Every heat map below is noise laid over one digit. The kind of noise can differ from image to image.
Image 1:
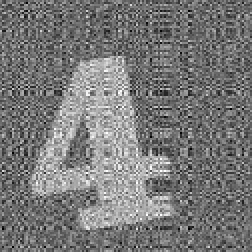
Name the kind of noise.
low rank plus noise
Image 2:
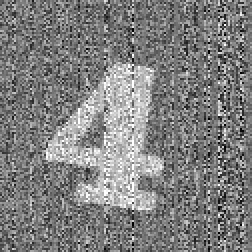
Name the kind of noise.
columns of uneven size
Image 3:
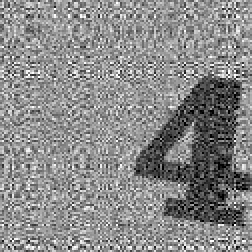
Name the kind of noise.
low rank plus noise
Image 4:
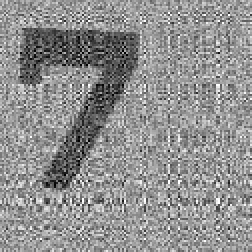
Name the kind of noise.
low rank plus noise
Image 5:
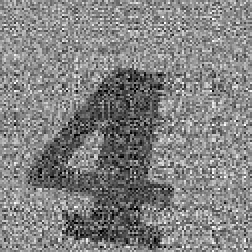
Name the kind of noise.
low rank plus noise
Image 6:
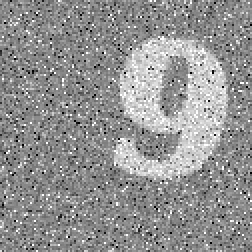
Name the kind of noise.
heavy tails
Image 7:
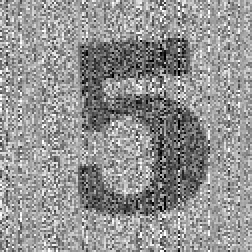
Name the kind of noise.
columns of uneven size
